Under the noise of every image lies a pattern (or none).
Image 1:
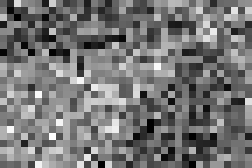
spokes from one point
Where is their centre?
top right
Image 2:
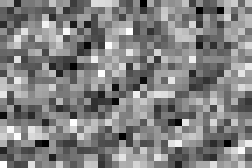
rings round one point
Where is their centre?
top left
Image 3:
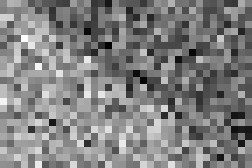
a sharp edge
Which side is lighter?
bottom left
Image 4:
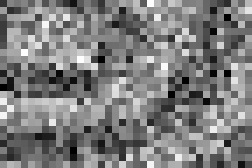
rings round one point
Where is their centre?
top left
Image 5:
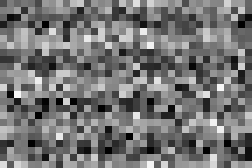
horizontal stripes
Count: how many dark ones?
4
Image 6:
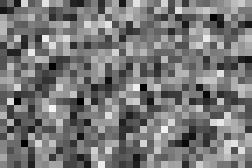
rings round one point
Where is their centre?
bottom right
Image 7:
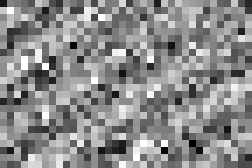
diagonal stripes
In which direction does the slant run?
bottom left to top right
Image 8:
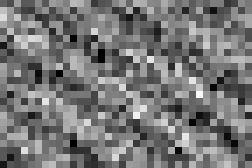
diagonal stripes
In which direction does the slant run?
top left to bottom right
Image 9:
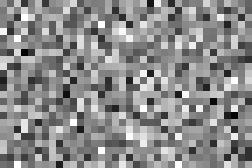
only noise
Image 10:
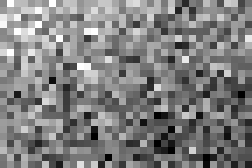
a smooth slope
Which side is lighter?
top left
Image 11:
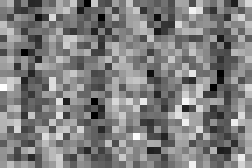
vertical stripes
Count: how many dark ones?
4
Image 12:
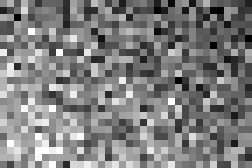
a smooth slope
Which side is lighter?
bottom left
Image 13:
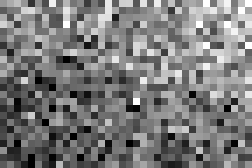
a smooth slope
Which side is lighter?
top right
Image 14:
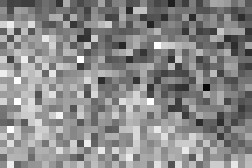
a sharp edge
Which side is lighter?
bottom left
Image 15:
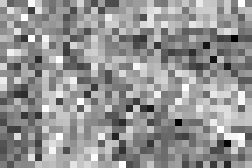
spokes from one point
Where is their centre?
top left
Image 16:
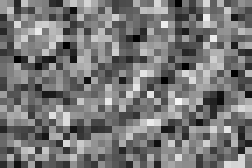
rings round one point
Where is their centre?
top left
